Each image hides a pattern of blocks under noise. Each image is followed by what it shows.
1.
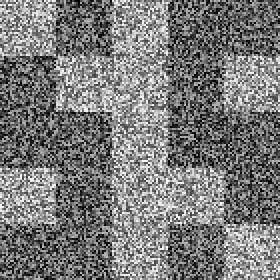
the same after a half turn
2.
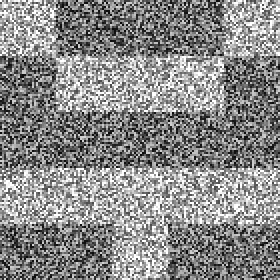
left and right mirror each other
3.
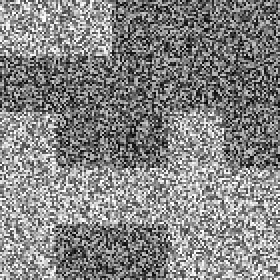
no symmetry
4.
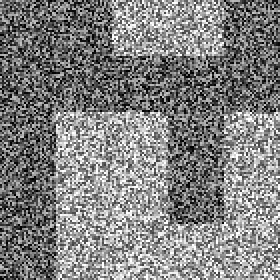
no symmetry
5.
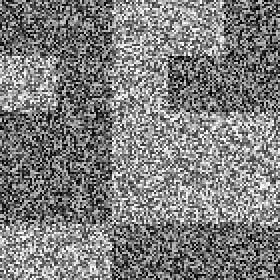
no symmetry
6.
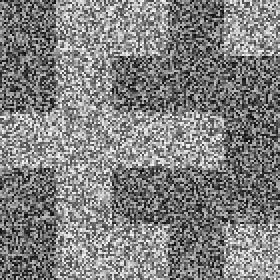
top and bottom mirror each other
